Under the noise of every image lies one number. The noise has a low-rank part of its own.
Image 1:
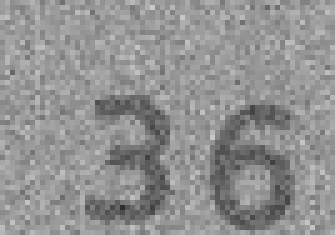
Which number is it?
36
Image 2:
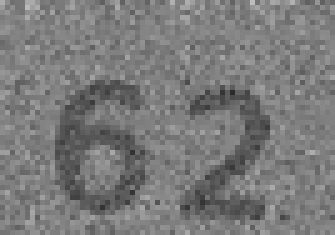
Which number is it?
62
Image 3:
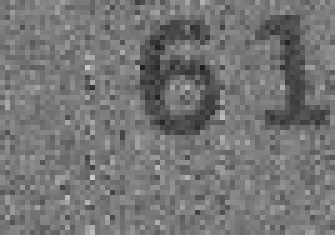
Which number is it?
61
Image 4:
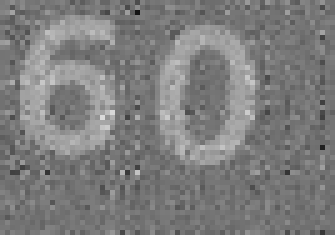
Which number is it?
60
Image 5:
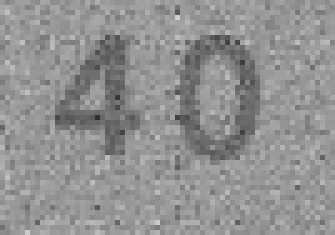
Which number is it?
40
